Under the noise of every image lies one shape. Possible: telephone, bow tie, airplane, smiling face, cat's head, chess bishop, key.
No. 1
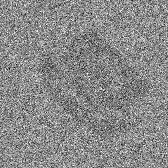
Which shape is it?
telephone
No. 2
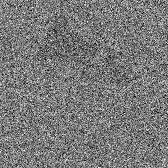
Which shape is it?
chess bishop
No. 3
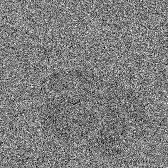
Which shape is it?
telephone
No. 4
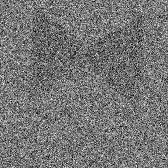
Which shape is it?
bow tie
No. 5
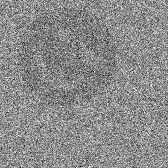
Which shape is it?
smiling face
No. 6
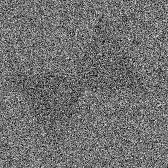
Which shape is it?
bow tie
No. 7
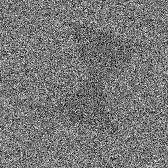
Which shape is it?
bow tie
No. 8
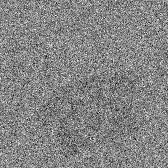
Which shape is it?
telephone
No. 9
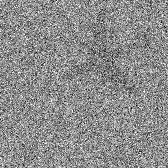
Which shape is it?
airplane
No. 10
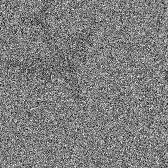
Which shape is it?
airplane
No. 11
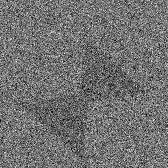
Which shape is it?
bow tie
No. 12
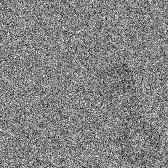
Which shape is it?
key
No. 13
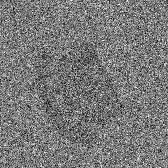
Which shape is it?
telephone
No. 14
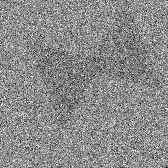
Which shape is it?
bow tie
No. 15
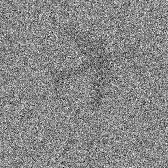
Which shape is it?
airplane
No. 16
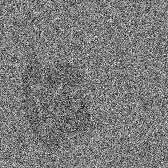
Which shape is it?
telephone
